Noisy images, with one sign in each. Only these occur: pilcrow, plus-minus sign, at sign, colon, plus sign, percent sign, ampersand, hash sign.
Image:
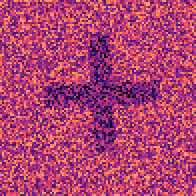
plus sign
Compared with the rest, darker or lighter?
darker
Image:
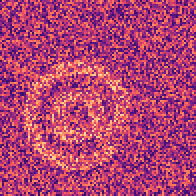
at sign
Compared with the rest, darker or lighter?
lighter
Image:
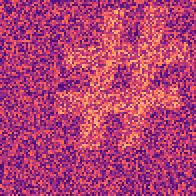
hash sign
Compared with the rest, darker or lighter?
lighter
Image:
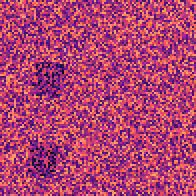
colon
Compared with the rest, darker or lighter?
darker
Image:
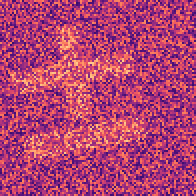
plus-minus sign
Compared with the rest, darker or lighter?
lighter
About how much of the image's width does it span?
two thirds
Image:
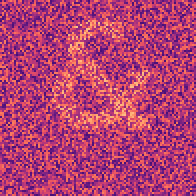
ampersand
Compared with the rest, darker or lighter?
lighter
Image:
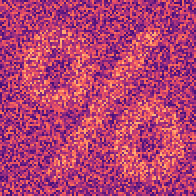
percent sign
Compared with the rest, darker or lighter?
lighter
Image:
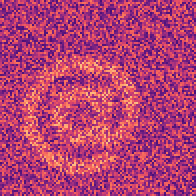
at sign
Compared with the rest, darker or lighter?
lighter
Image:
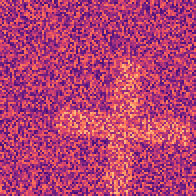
plus sign
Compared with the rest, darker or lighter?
lighter
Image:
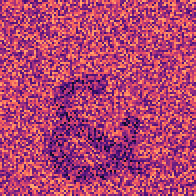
ampersand
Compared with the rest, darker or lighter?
darker
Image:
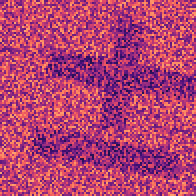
plus-minus sign
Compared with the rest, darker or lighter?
darker
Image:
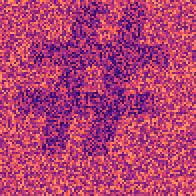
hash sign
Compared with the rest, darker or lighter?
darker
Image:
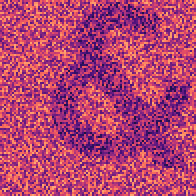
ampersand
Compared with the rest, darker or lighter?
darker
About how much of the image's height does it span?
nearly all
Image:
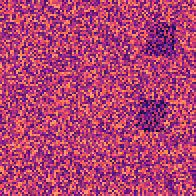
colon
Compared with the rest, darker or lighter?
darker
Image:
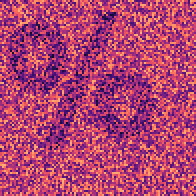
percent sign
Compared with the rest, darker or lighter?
darker
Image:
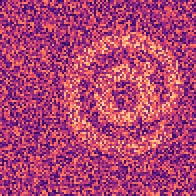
at sign
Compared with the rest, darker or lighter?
lighter
